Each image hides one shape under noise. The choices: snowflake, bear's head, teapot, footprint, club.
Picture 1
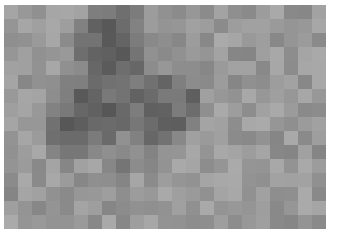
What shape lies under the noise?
club
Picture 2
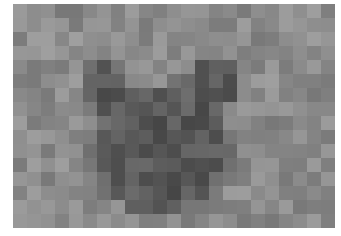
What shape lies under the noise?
bear's head
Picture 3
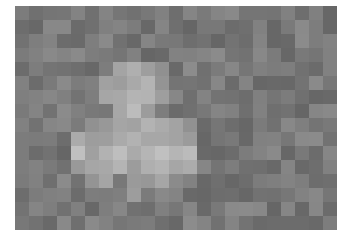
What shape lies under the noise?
club
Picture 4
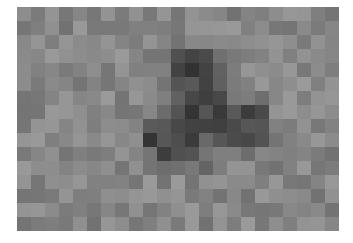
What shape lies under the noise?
club
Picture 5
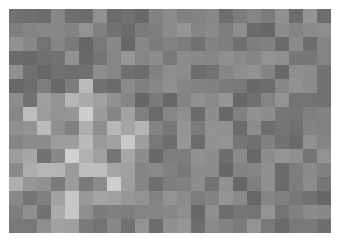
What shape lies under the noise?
snowflake
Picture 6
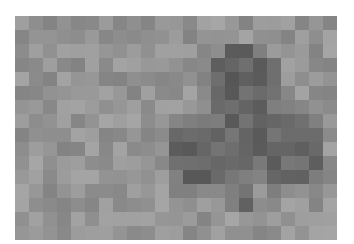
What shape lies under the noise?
club
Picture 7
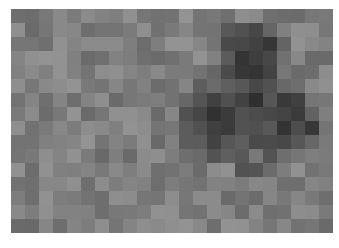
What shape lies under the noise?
club
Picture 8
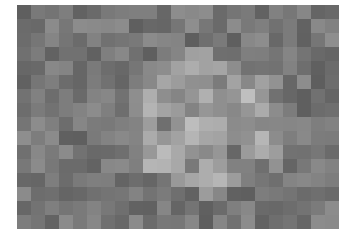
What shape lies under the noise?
snowflake
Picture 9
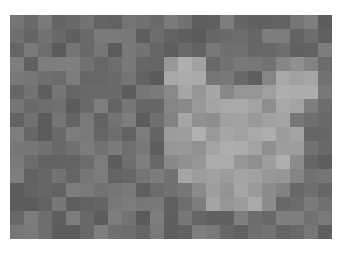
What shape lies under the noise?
bear's head
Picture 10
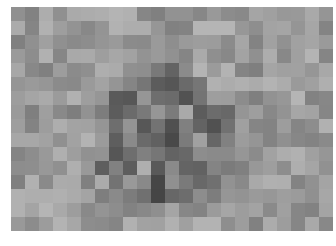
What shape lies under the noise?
snowflake
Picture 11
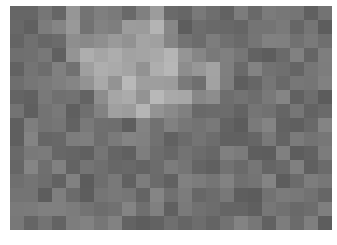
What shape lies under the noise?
teapot
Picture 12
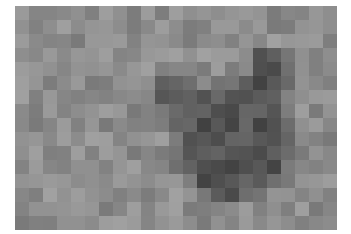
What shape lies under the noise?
bear's head
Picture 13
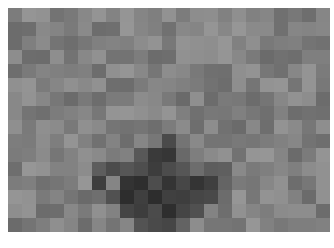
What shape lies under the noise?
teapot
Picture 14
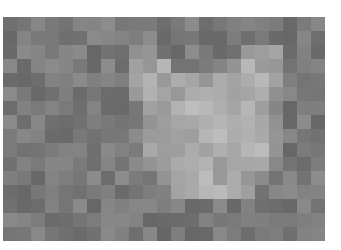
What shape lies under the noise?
bear's head
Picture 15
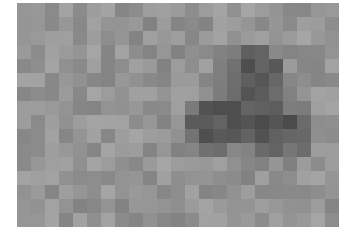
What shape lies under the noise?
club
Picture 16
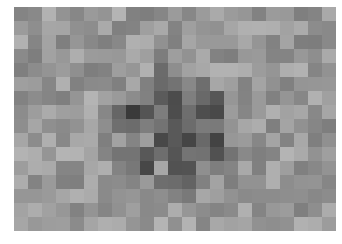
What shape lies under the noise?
snowflake
